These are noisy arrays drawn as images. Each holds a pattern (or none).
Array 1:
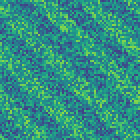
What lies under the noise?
diagonal stripes
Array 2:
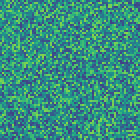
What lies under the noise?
only noise
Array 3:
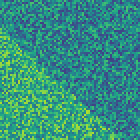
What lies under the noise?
a sharp edge
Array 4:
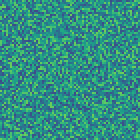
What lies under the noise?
only noise
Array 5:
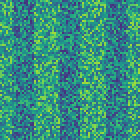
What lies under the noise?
vertical stripes
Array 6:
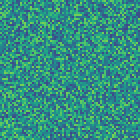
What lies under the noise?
only noise
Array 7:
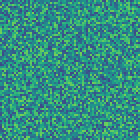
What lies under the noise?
only noise
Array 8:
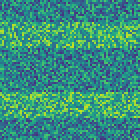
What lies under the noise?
horizontal stripes
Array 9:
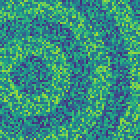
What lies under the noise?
rings round one point
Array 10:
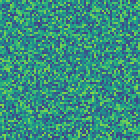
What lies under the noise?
only noise
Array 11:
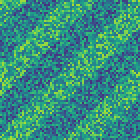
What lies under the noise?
diagonal stripes
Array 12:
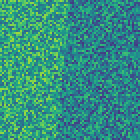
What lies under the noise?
a sharp edge
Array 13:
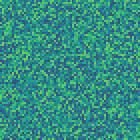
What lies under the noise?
only noise
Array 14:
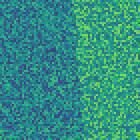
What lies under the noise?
a sharp edge
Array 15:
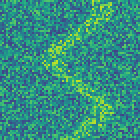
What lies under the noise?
a wavy band
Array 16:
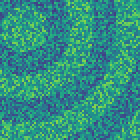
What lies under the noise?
rings round one point
